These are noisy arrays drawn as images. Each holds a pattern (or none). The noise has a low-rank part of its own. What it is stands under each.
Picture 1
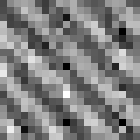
diagonal stripes
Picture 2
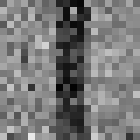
one vertical stripe
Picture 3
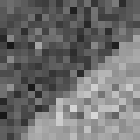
a sharp edge
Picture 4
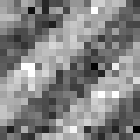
diagonal stripes
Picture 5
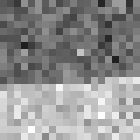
a sharp edge
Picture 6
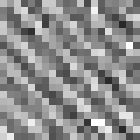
diagonal stripes
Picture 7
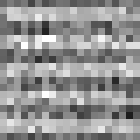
horizontal stripes
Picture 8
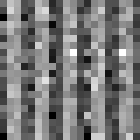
vertical stripes
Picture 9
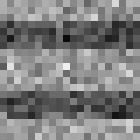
horizontal stripes
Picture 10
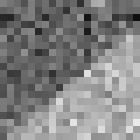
a sharp edge
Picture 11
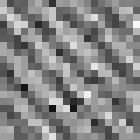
diagonal stripes
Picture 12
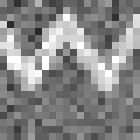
a wavy band
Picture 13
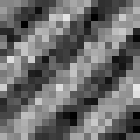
diagonal stripes
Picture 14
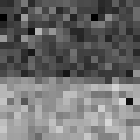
a sharp edge
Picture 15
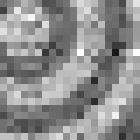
rings round one point
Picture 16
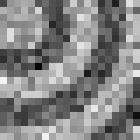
rings round one point
